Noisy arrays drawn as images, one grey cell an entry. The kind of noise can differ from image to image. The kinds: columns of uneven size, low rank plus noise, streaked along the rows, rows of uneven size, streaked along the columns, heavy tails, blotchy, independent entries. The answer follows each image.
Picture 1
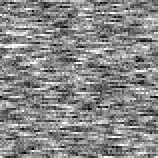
streaked along the rows
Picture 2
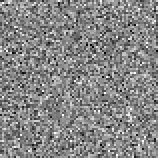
independent entries
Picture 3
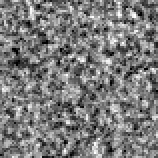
blotchy
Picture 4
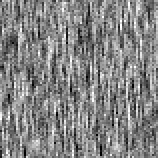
streaked along the columns
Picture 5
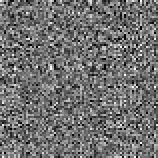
low rank plus noise
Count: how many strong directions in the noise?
three or four
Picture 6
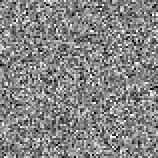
independent entries
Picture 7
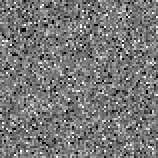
heavy tails
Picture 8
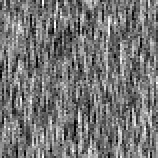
streaked along the columns
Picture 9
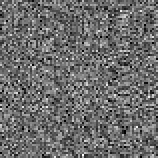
low rank plus noise
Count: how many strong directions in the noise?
one
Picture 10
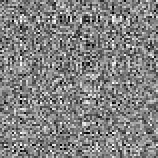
low rank plus noise
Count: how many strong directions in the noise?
one
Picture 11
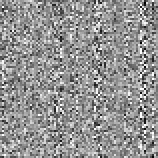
columns of uneven size
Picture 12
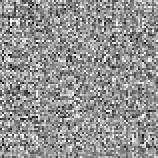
low rank plus noise
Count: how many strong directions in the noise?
five to eight
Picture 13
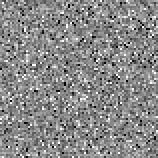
heavy tails
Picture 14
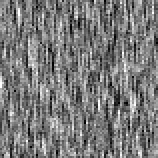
streaked along the columns
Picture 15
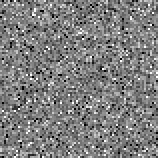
heavy tails
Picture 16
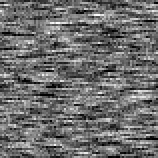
streaked along the rows
